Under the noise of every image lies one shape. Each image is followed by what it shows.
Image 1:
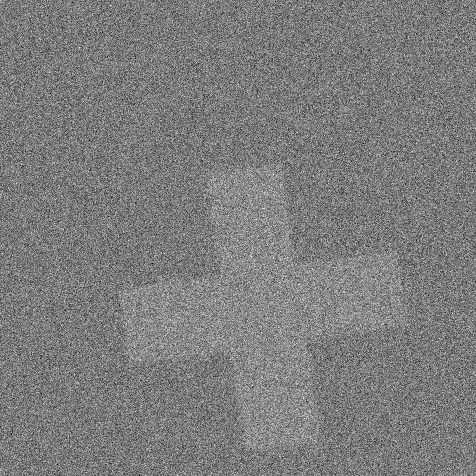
light cross
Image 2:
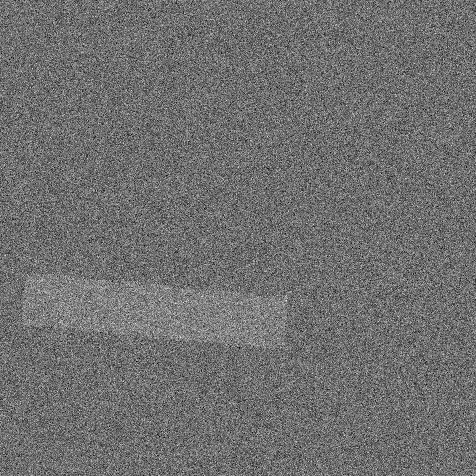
light bar
